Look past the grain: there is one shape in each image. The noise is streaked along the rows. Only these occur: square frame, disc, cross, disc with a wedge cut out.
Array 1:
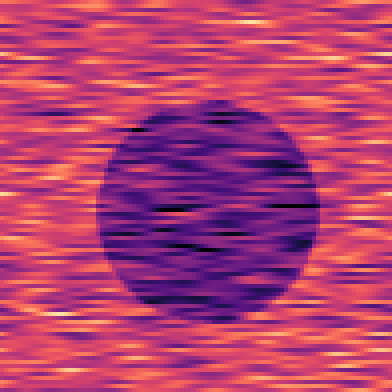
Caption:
dark disc
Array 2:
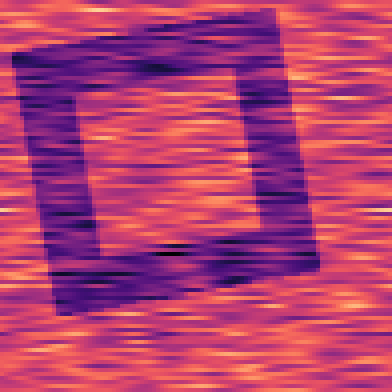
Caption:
dark square frame
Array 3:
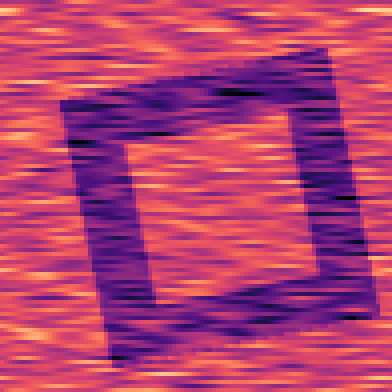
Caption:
dark square frame
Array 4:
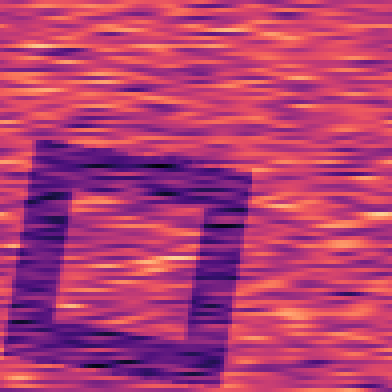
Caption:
dark square frame
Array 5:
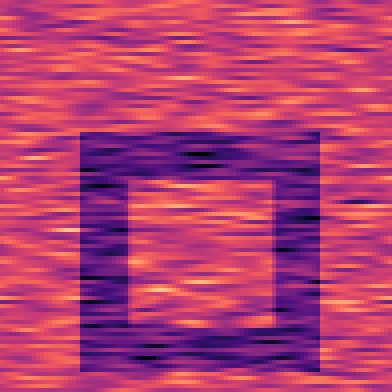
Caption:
dark square frame
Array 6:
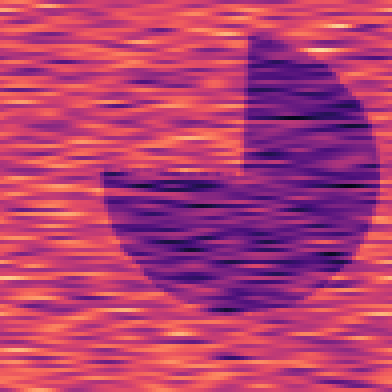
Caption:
dark disc with a wedge cut out
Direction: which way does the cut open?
up and left
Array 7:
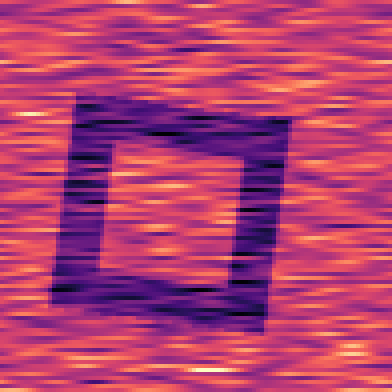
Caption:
dark square frame
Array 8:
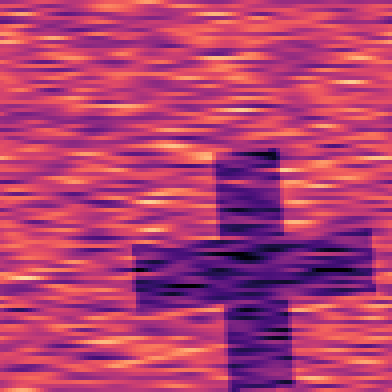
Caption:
dark cross
